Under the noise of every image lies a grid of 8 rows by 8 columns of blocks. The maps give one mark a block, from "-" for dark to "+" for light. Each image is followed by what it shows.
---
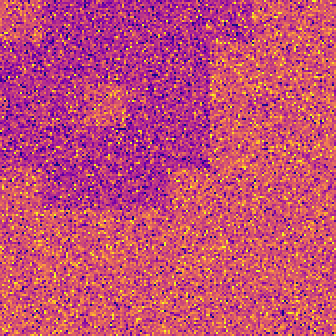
+-----++
-----+++
--+--+++
-----+++
+---++++
++++++++
++++++++
++++++++
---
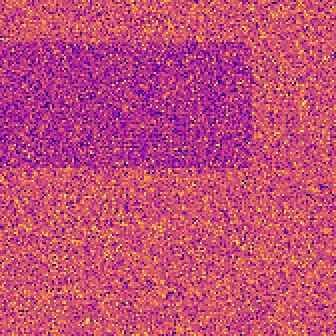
++++++++
------++
------++
------++
++++++++
++++++++
++++++++
++++++++
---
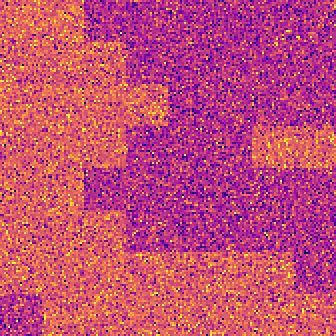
++------
+++-----
++++----
+++---++
++------
+++-----
+++++++-
-+++++++
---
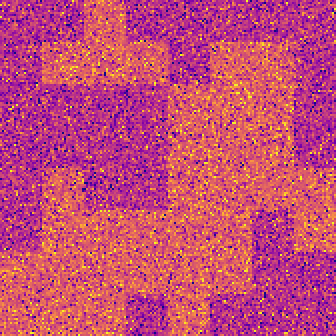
--+-----
-+++-++-
----+++-
----+++-
-+--++++
-+++++-+
++++++--
+++-+---
